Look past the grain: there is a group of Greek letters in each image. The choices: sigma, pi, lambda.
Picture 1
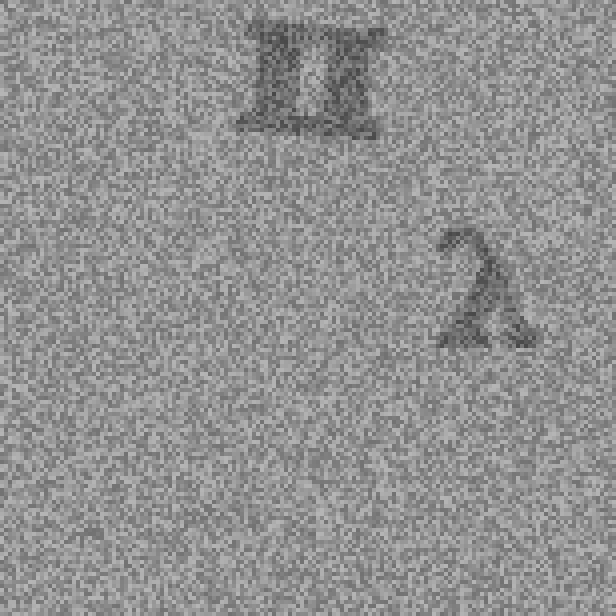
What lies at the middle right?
lambda
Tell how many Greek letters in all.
2
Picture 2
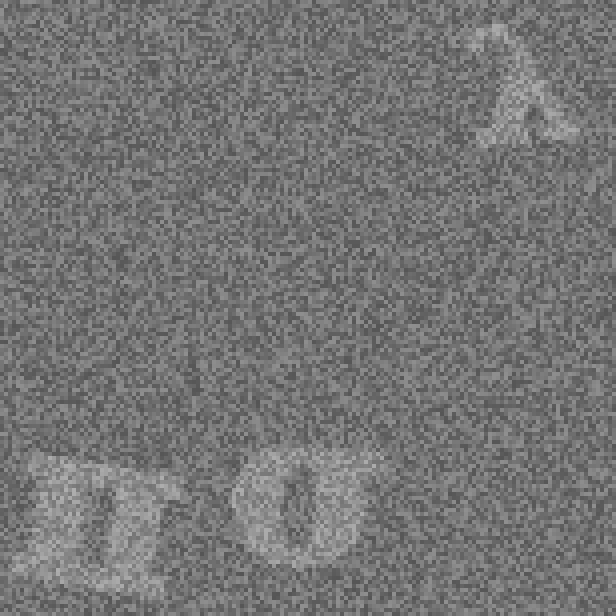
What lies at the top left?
nothing
